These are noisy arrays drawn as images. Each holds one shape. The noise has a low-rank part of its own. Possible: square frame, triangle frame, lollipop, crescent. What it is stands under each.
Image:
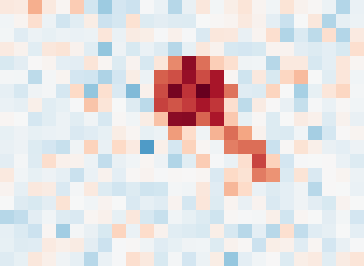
lollipop
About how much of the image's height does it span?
half
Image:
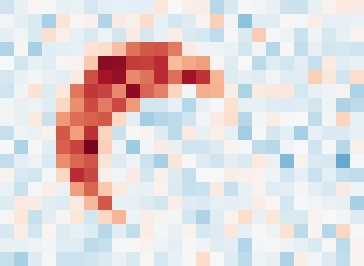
crescent
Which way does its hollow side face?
down and right
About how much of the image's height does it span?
two thirds
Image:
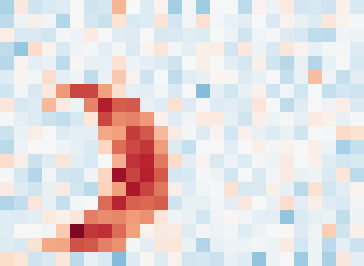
crescent
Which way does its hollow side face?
left
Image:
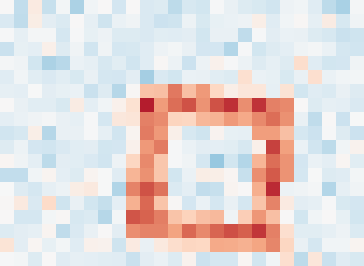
square frame
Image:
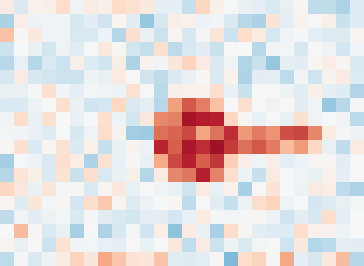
lollipop
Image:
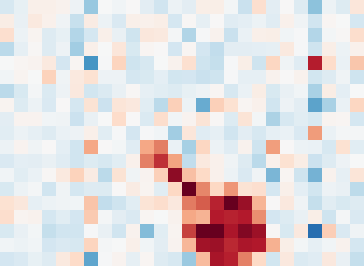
lollipop
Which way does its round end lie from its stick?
down and right
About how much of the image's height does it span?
half
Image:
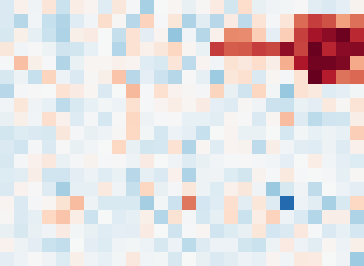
lollipop
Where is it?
top right
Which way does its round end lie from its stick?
right
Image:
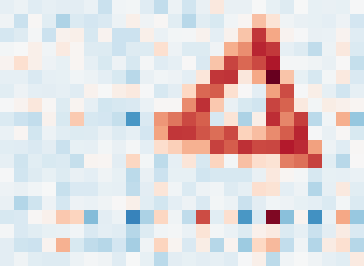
triangle frame
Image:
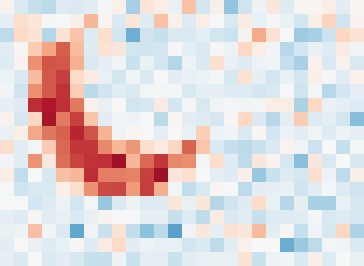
crescent
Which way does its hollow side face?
up and right
